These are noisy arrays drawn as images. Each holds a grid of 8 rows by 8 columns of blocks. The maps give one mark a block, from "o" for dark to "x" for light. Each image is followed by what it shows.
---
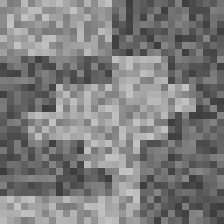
x x x x o o o o
x x x x o o o o
o o o o x x o o
o o x x x x x o
o x x x x x o o
o o o x x o o o
o o o o x o o o
x x x x x o o o
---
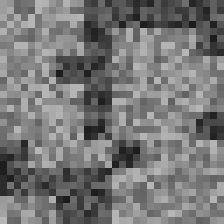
x x x o o o o o
x x x o x x x o
x x o o x x x x
x x x o x x x x
x x x o x x x o
o x x x o x x x
o o o o x x x x
x x o o x x x x
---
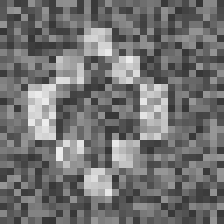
o o o o o o o o
o o o x o o o o
o o x o x o o o
o x o o o x o o
o x o o o x o o
o o x o x o o o
o o o x o o o o
o o o o o o o o
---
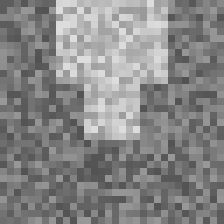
o o x x x x o o
o o x x x x o o
o o x x x x o o
o o o x x o o o
o o o x x o o o
o o o o o o o o
o o o o o o o o
o o o o o o o o
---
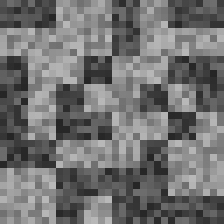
o o x x o x o o
x x x x o x x x
o x x o x x o o
o x o x x o x o
o x o o x x o x
o o x x x o x x
x x o o o o x x
x x o x o o o o
